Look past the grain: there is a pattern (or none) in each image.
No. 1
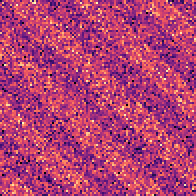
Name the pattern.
diagonal stripes
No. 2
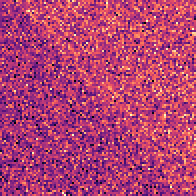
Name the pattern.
a sharp edge
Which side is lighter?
top right
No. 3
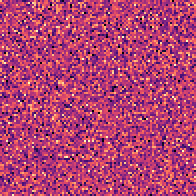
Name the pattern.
only noise
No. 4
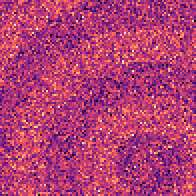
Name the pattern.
rings round one point
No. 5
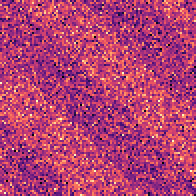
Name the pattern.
diagonal stripes
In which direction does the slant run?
top left to bottom right
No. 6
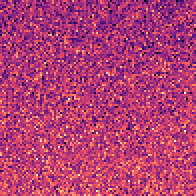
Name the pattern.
a smooth slope
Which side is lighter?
bottom
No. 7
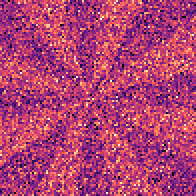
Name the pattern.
spokes from one point
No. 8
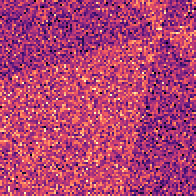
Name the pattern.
spokes from one point
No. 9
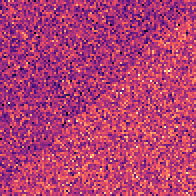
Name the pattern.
a sharp edge
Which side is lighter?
bottom right
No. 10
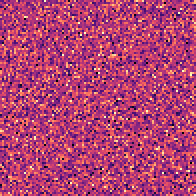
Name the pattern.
only noise
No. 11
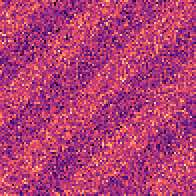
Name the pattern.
diagonal stripes
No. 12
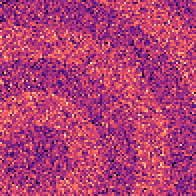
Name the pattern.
rings round one point
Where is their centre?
bottom left
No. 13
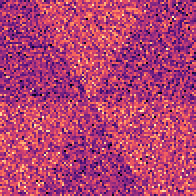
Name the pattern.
spokes from one point
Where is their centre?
centre
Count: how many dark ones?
3
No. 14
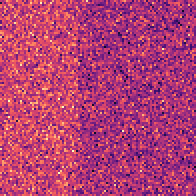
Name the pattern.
a sharp edge
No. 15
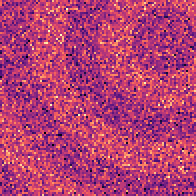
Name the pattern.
rings round one point
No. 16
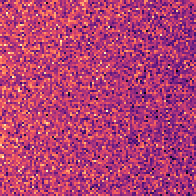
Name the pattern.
a smooth slope
